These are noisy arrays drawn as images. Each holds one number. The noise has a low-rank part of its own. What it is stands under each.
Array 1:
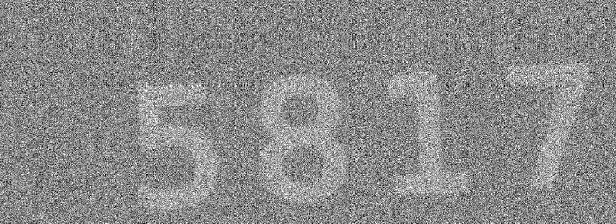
5817
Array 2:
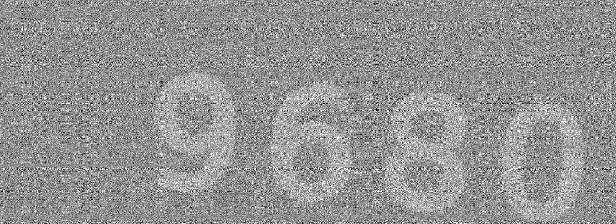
9680
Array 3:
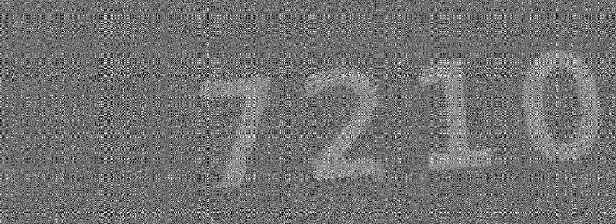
7210
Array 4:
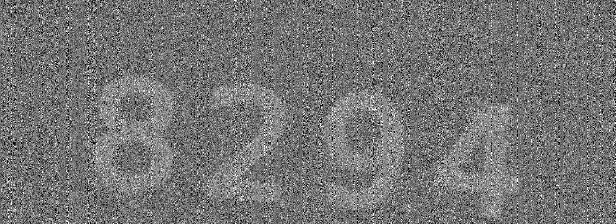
8294
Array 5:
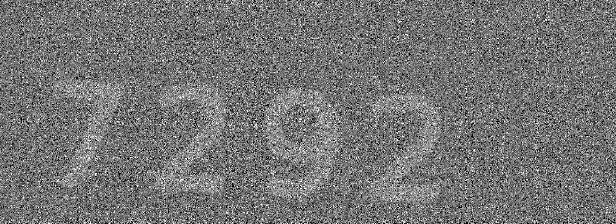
7292
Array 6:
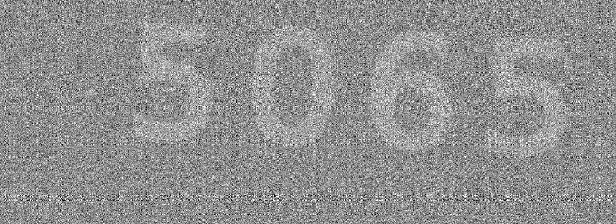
5065
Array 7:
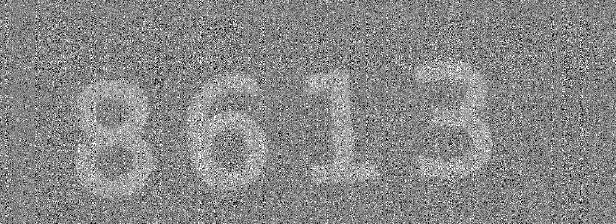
8613
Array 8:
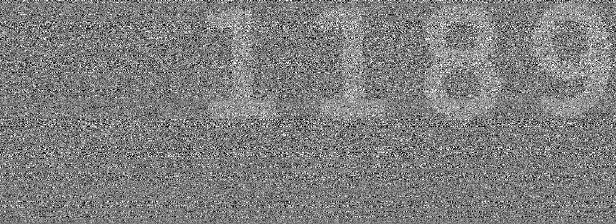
1189
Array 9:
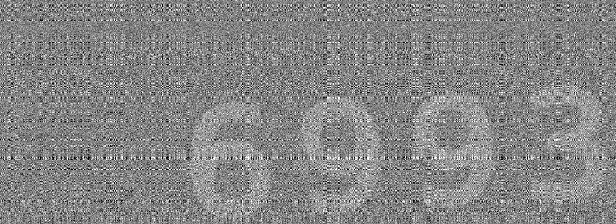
6993
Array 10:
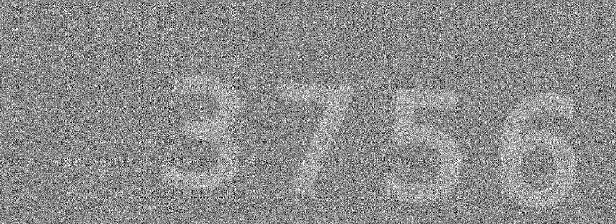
3756
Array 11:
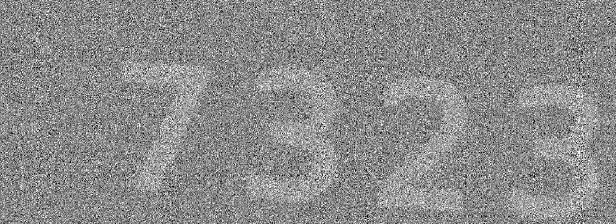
7323
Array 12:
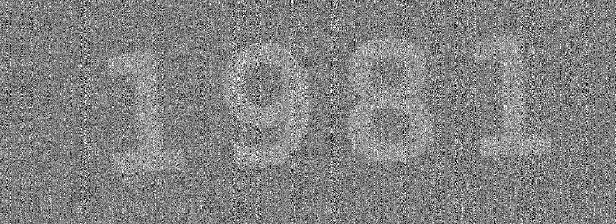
1981
